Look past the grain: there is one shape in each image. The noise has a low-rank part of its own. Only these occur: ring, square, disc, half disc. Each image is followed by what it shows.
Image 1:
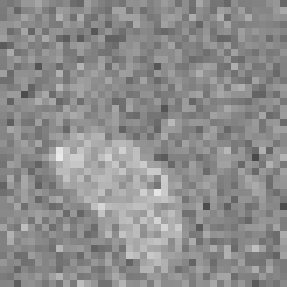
half disc
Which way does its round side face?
up and right
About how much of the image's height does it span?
half
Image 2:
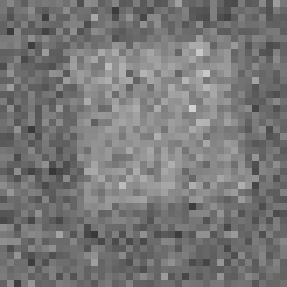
square
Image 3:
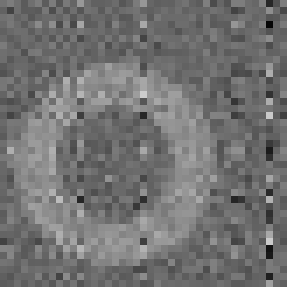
ring
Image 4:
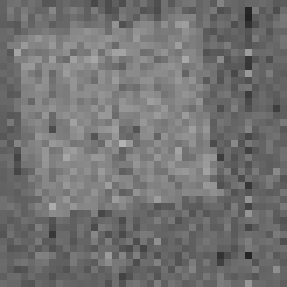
square
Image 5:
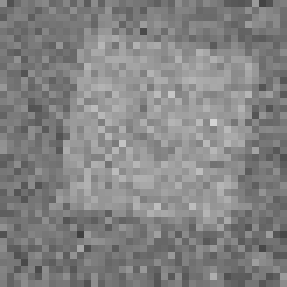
square
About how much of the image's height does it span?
two thirds
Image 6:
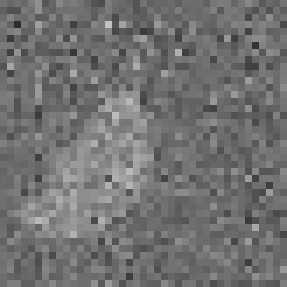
half disc
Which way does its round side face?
down and right
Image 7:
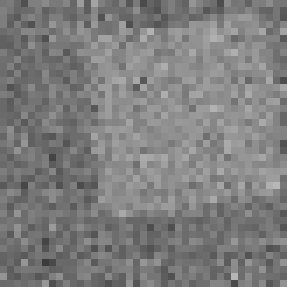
square
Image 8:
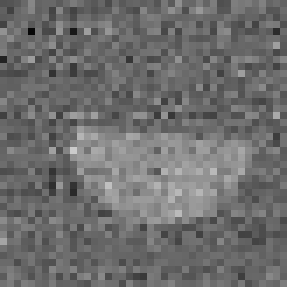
half disc
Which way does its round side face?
down
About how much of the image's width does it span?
two thirds
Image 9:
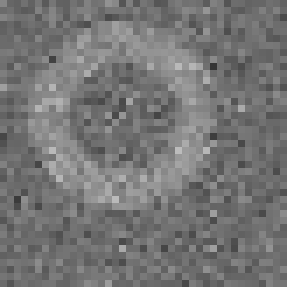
ring
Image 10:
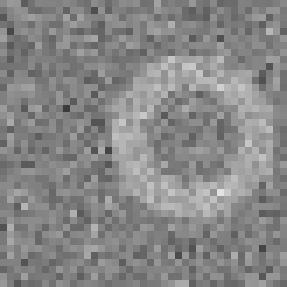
ring
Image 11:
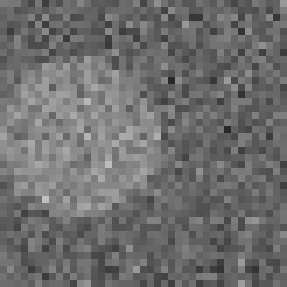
disc
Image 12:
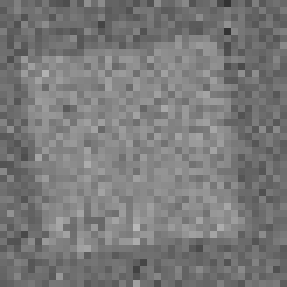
square
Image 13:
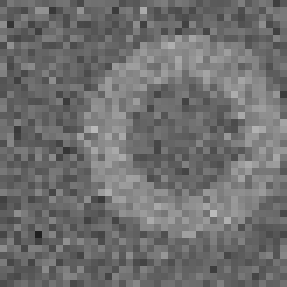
ring
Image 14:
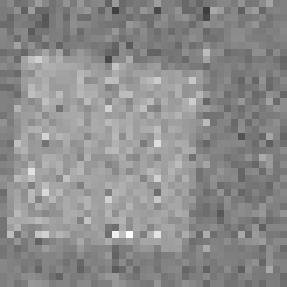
square
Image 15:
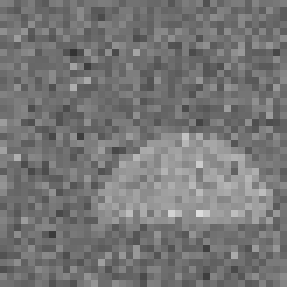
half disc
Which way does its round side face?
up
